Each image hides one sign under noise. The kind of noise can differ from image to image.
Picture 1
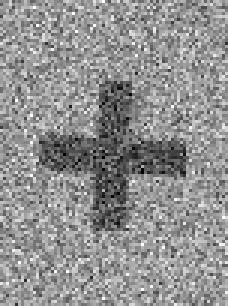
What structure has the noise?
independent entries
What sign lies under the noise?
plus sign
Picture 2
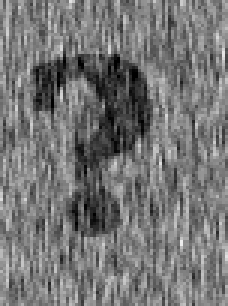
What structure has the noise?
streaked along the columns
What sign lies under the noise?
question mark
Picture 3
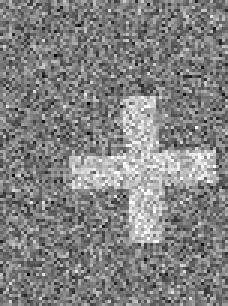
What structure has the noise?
independent entries
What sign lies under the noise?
plus sign
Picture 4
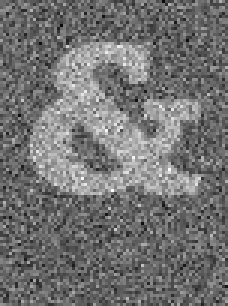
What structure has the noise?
independent entries
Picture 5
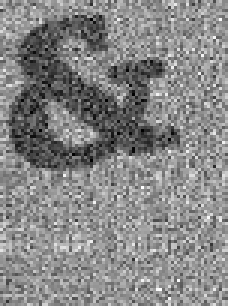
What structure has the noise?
low rank plus noise
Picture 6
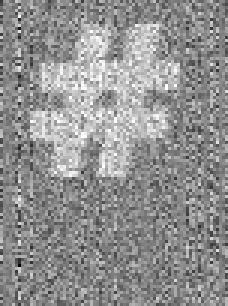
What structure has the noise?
columns of uneven size
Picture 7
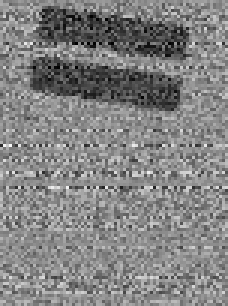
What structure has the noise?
rows of uneven size
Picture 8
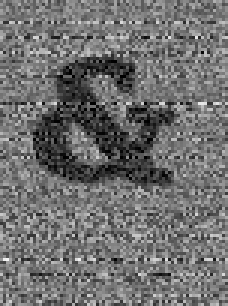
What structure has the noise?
rows of uneven size
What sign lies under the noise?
ampersand
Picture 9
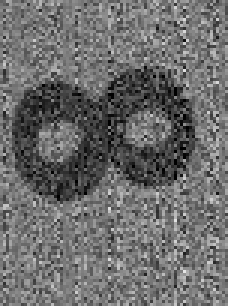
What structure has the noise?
columns of uneven size
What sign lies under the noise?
infinity sign
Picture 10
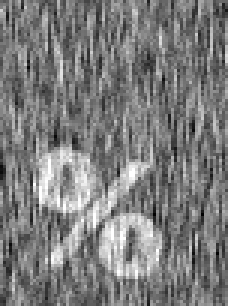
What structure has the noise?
streaked along the columns
